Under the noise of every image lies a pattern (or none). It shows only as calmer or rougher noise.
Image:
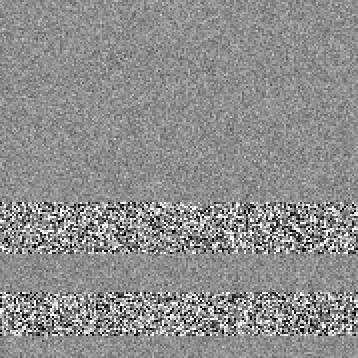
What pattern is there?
bands of rows
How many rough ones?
2
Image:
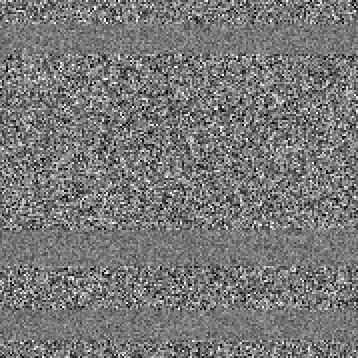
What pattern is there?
bands of rows
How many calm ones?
3
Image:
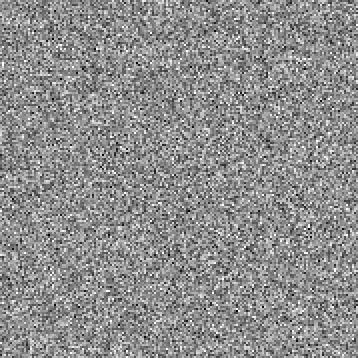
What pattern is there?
only noise
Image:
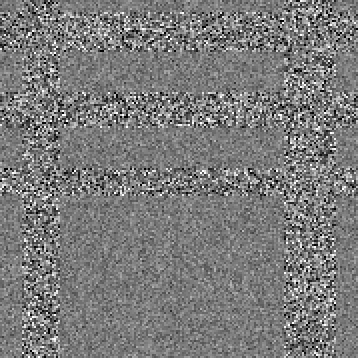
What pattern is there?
bands of rows crossing bands of columns
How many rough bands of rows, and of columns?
3 and 2
